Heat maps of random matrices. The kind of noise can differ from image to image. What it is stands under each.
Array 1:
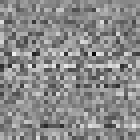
rows of uneven size
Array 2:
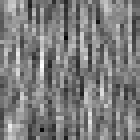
streaked along the columns
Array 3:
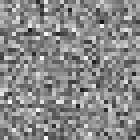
independent entries
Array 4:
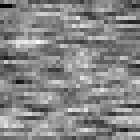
streaked along the rows
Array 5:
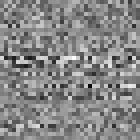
rows of uneven size
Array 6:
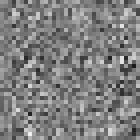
low rank plus noise
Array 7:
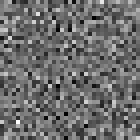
low rank plus noise
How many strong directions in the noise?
five to eight
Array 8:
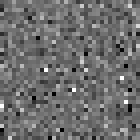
heavy tails
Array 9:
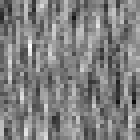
streaked along the columns
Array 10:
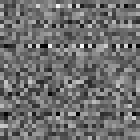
rows of uneven size
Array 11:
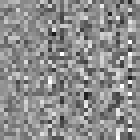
columns of uneven size
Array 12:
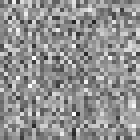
low rank plus noise
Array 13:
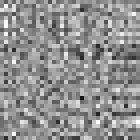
low rank plus noise
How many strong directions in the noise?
two
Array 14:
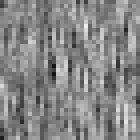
streaked along the columns
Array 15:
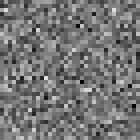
independent entries
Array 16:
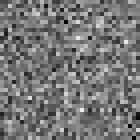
independent entries
